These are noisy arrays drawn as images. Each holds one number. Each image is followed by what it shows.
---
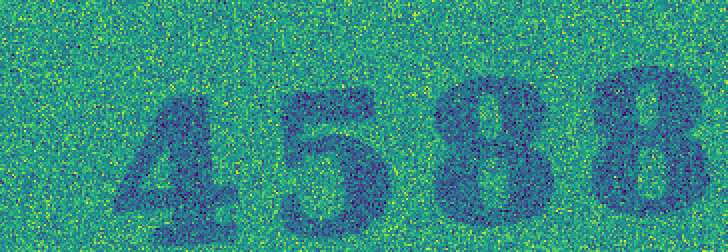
4588
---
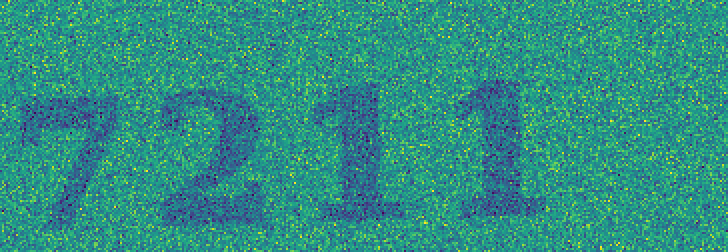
7211
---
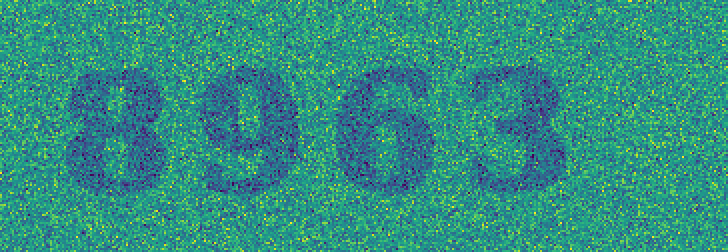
8963
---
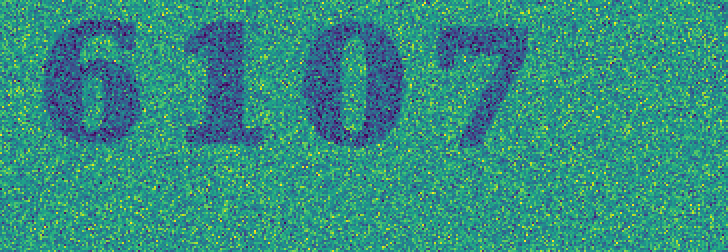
6107
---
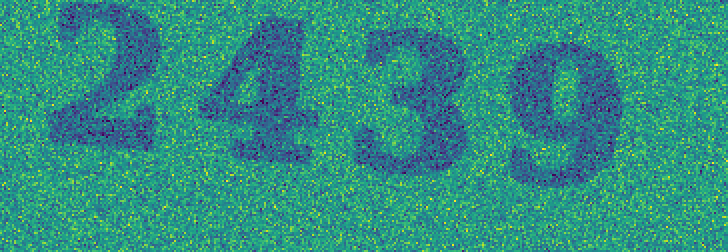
2439
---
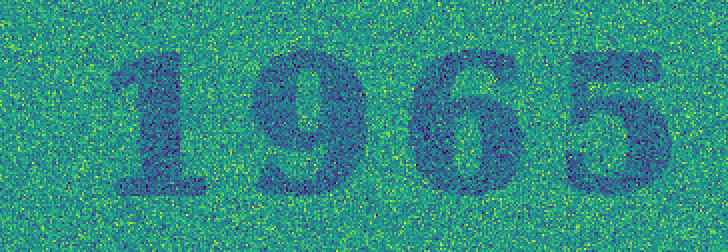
1965
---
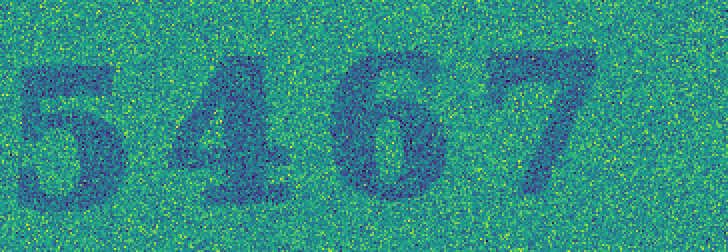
5467
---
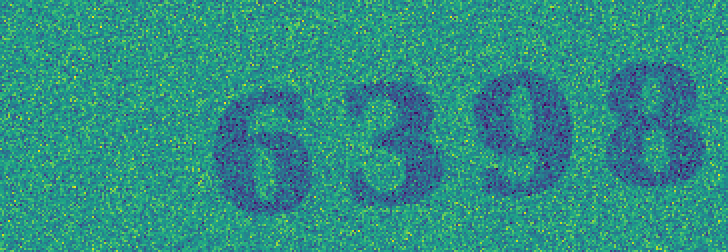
6398
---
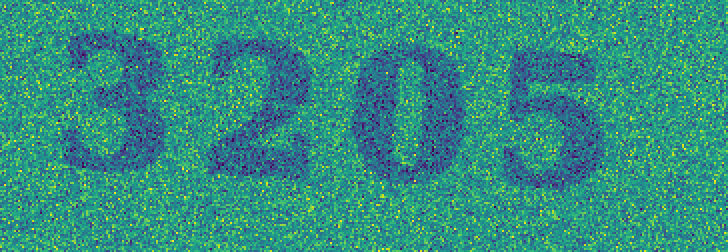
3205
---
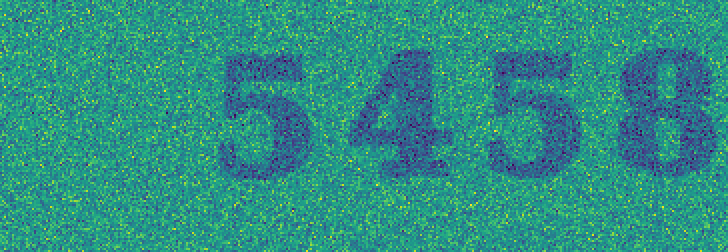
5458
